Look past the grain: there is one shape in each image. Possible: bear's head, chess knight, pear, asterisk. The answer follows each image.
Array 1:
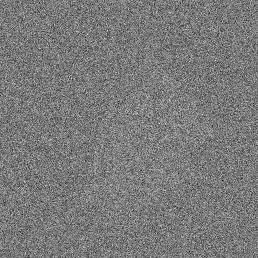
chess knight
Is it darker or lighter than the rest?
lighter
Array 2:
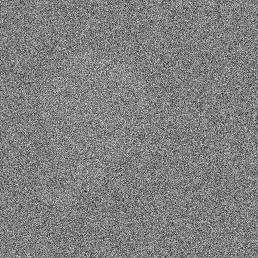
pear
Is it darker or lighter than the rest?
lighter
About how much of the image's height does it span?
two thirds
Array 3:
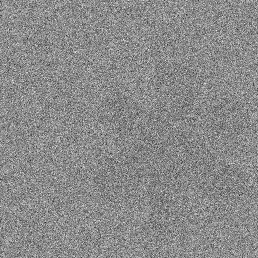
asterisk
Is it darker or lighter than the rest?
darker
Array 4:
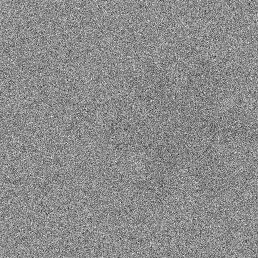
asterisk
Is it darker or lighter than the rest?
darker
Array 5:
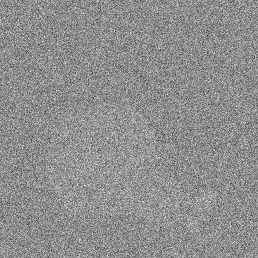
pear
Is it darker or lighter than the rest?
lighter
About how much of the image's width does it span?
two thirds
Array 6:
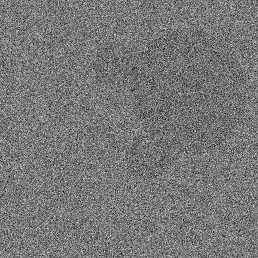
bear's head
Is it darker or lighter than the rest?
darker
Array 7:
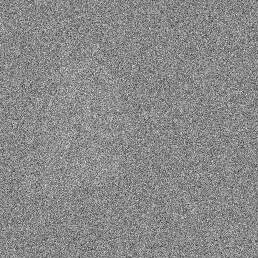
chess knight
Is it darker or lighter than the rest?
lighter
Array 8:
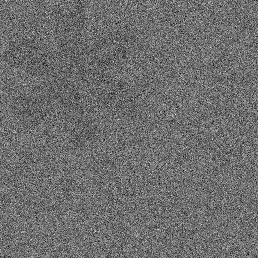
asterisk
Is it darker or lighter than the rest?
darker
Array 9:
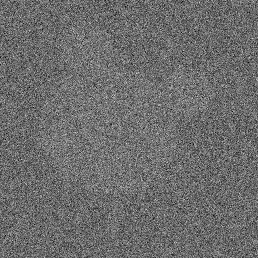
bear's head
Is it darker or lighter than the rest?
lighter
